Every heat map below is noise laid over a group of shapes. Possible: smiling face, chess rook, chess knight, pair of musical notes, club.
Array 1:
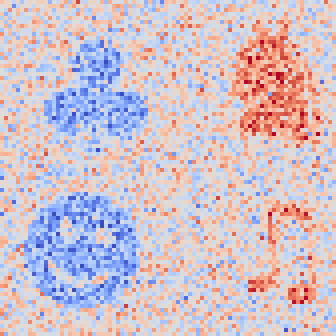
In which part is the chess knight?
top right
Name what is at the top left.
club
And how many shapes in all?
4
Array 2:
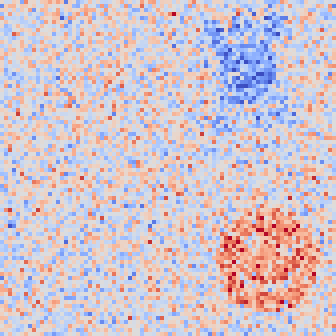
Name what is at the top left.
nothing
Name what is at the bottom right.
smiling face
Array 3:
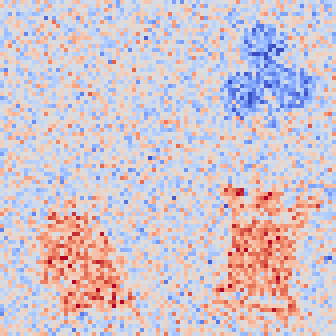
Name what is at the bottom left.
chess knight
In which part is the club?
top right
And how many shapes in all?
3
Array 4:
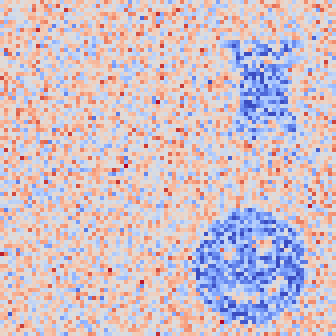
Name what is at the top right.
chess rook
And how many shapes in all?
2
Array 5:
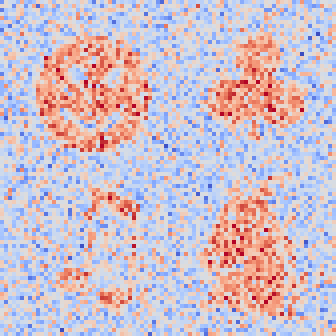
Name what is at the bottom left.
pair of musical notes
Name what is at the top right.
club
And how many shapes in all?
4
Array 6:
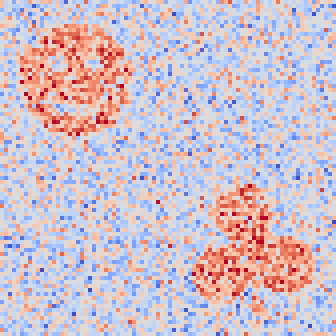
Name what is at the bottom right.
club
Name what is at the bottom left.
nothing
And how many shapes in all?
2
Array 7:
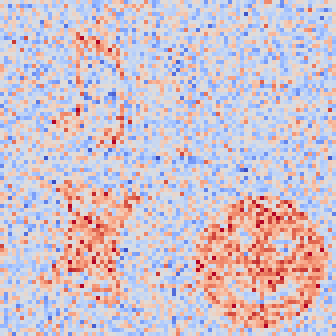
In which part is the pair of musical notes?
top left
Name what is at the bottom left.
chess rook
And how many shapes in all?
3
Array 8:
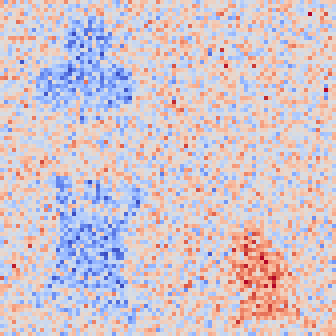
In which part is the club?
top left
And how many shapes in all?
3
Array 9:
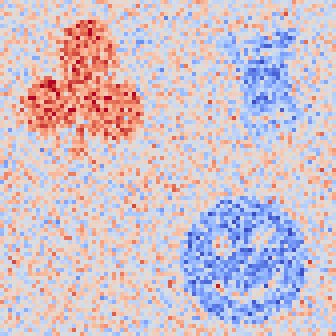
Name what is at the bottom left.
nothing
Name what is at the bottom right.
smiling face
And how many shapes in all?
3
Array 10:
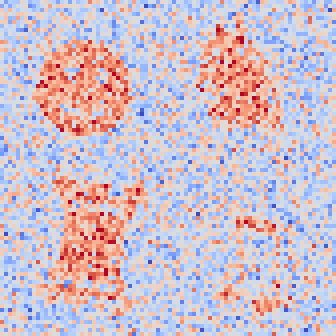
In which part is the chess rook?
bottom left
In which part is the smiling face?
top left
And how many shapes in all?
4
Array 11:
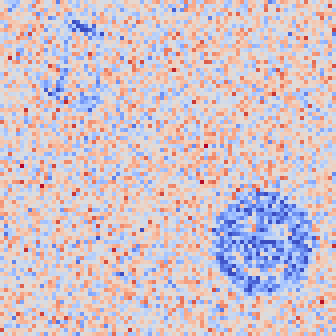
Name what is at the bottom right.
smiling face
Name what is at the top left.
pair of musical notes
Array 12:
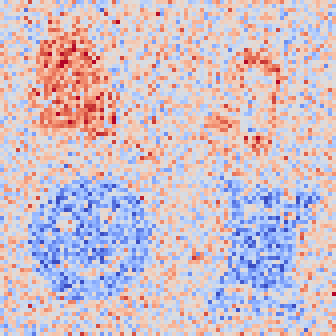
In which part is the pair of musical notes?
top right
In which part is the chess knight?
top left
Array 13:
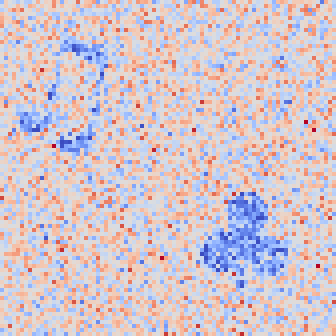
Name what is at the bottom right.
club
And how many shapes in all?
2
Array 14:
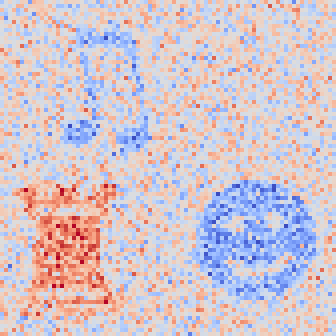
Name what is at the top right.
nothing
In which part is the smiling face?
bottom right
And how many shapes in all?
3
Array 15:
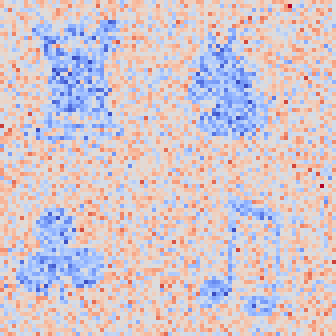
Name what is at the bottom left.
club
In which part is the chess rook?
top left
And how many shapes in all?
4
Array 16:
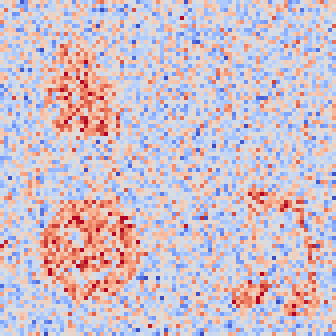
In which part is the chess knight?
top left
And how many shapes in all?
3
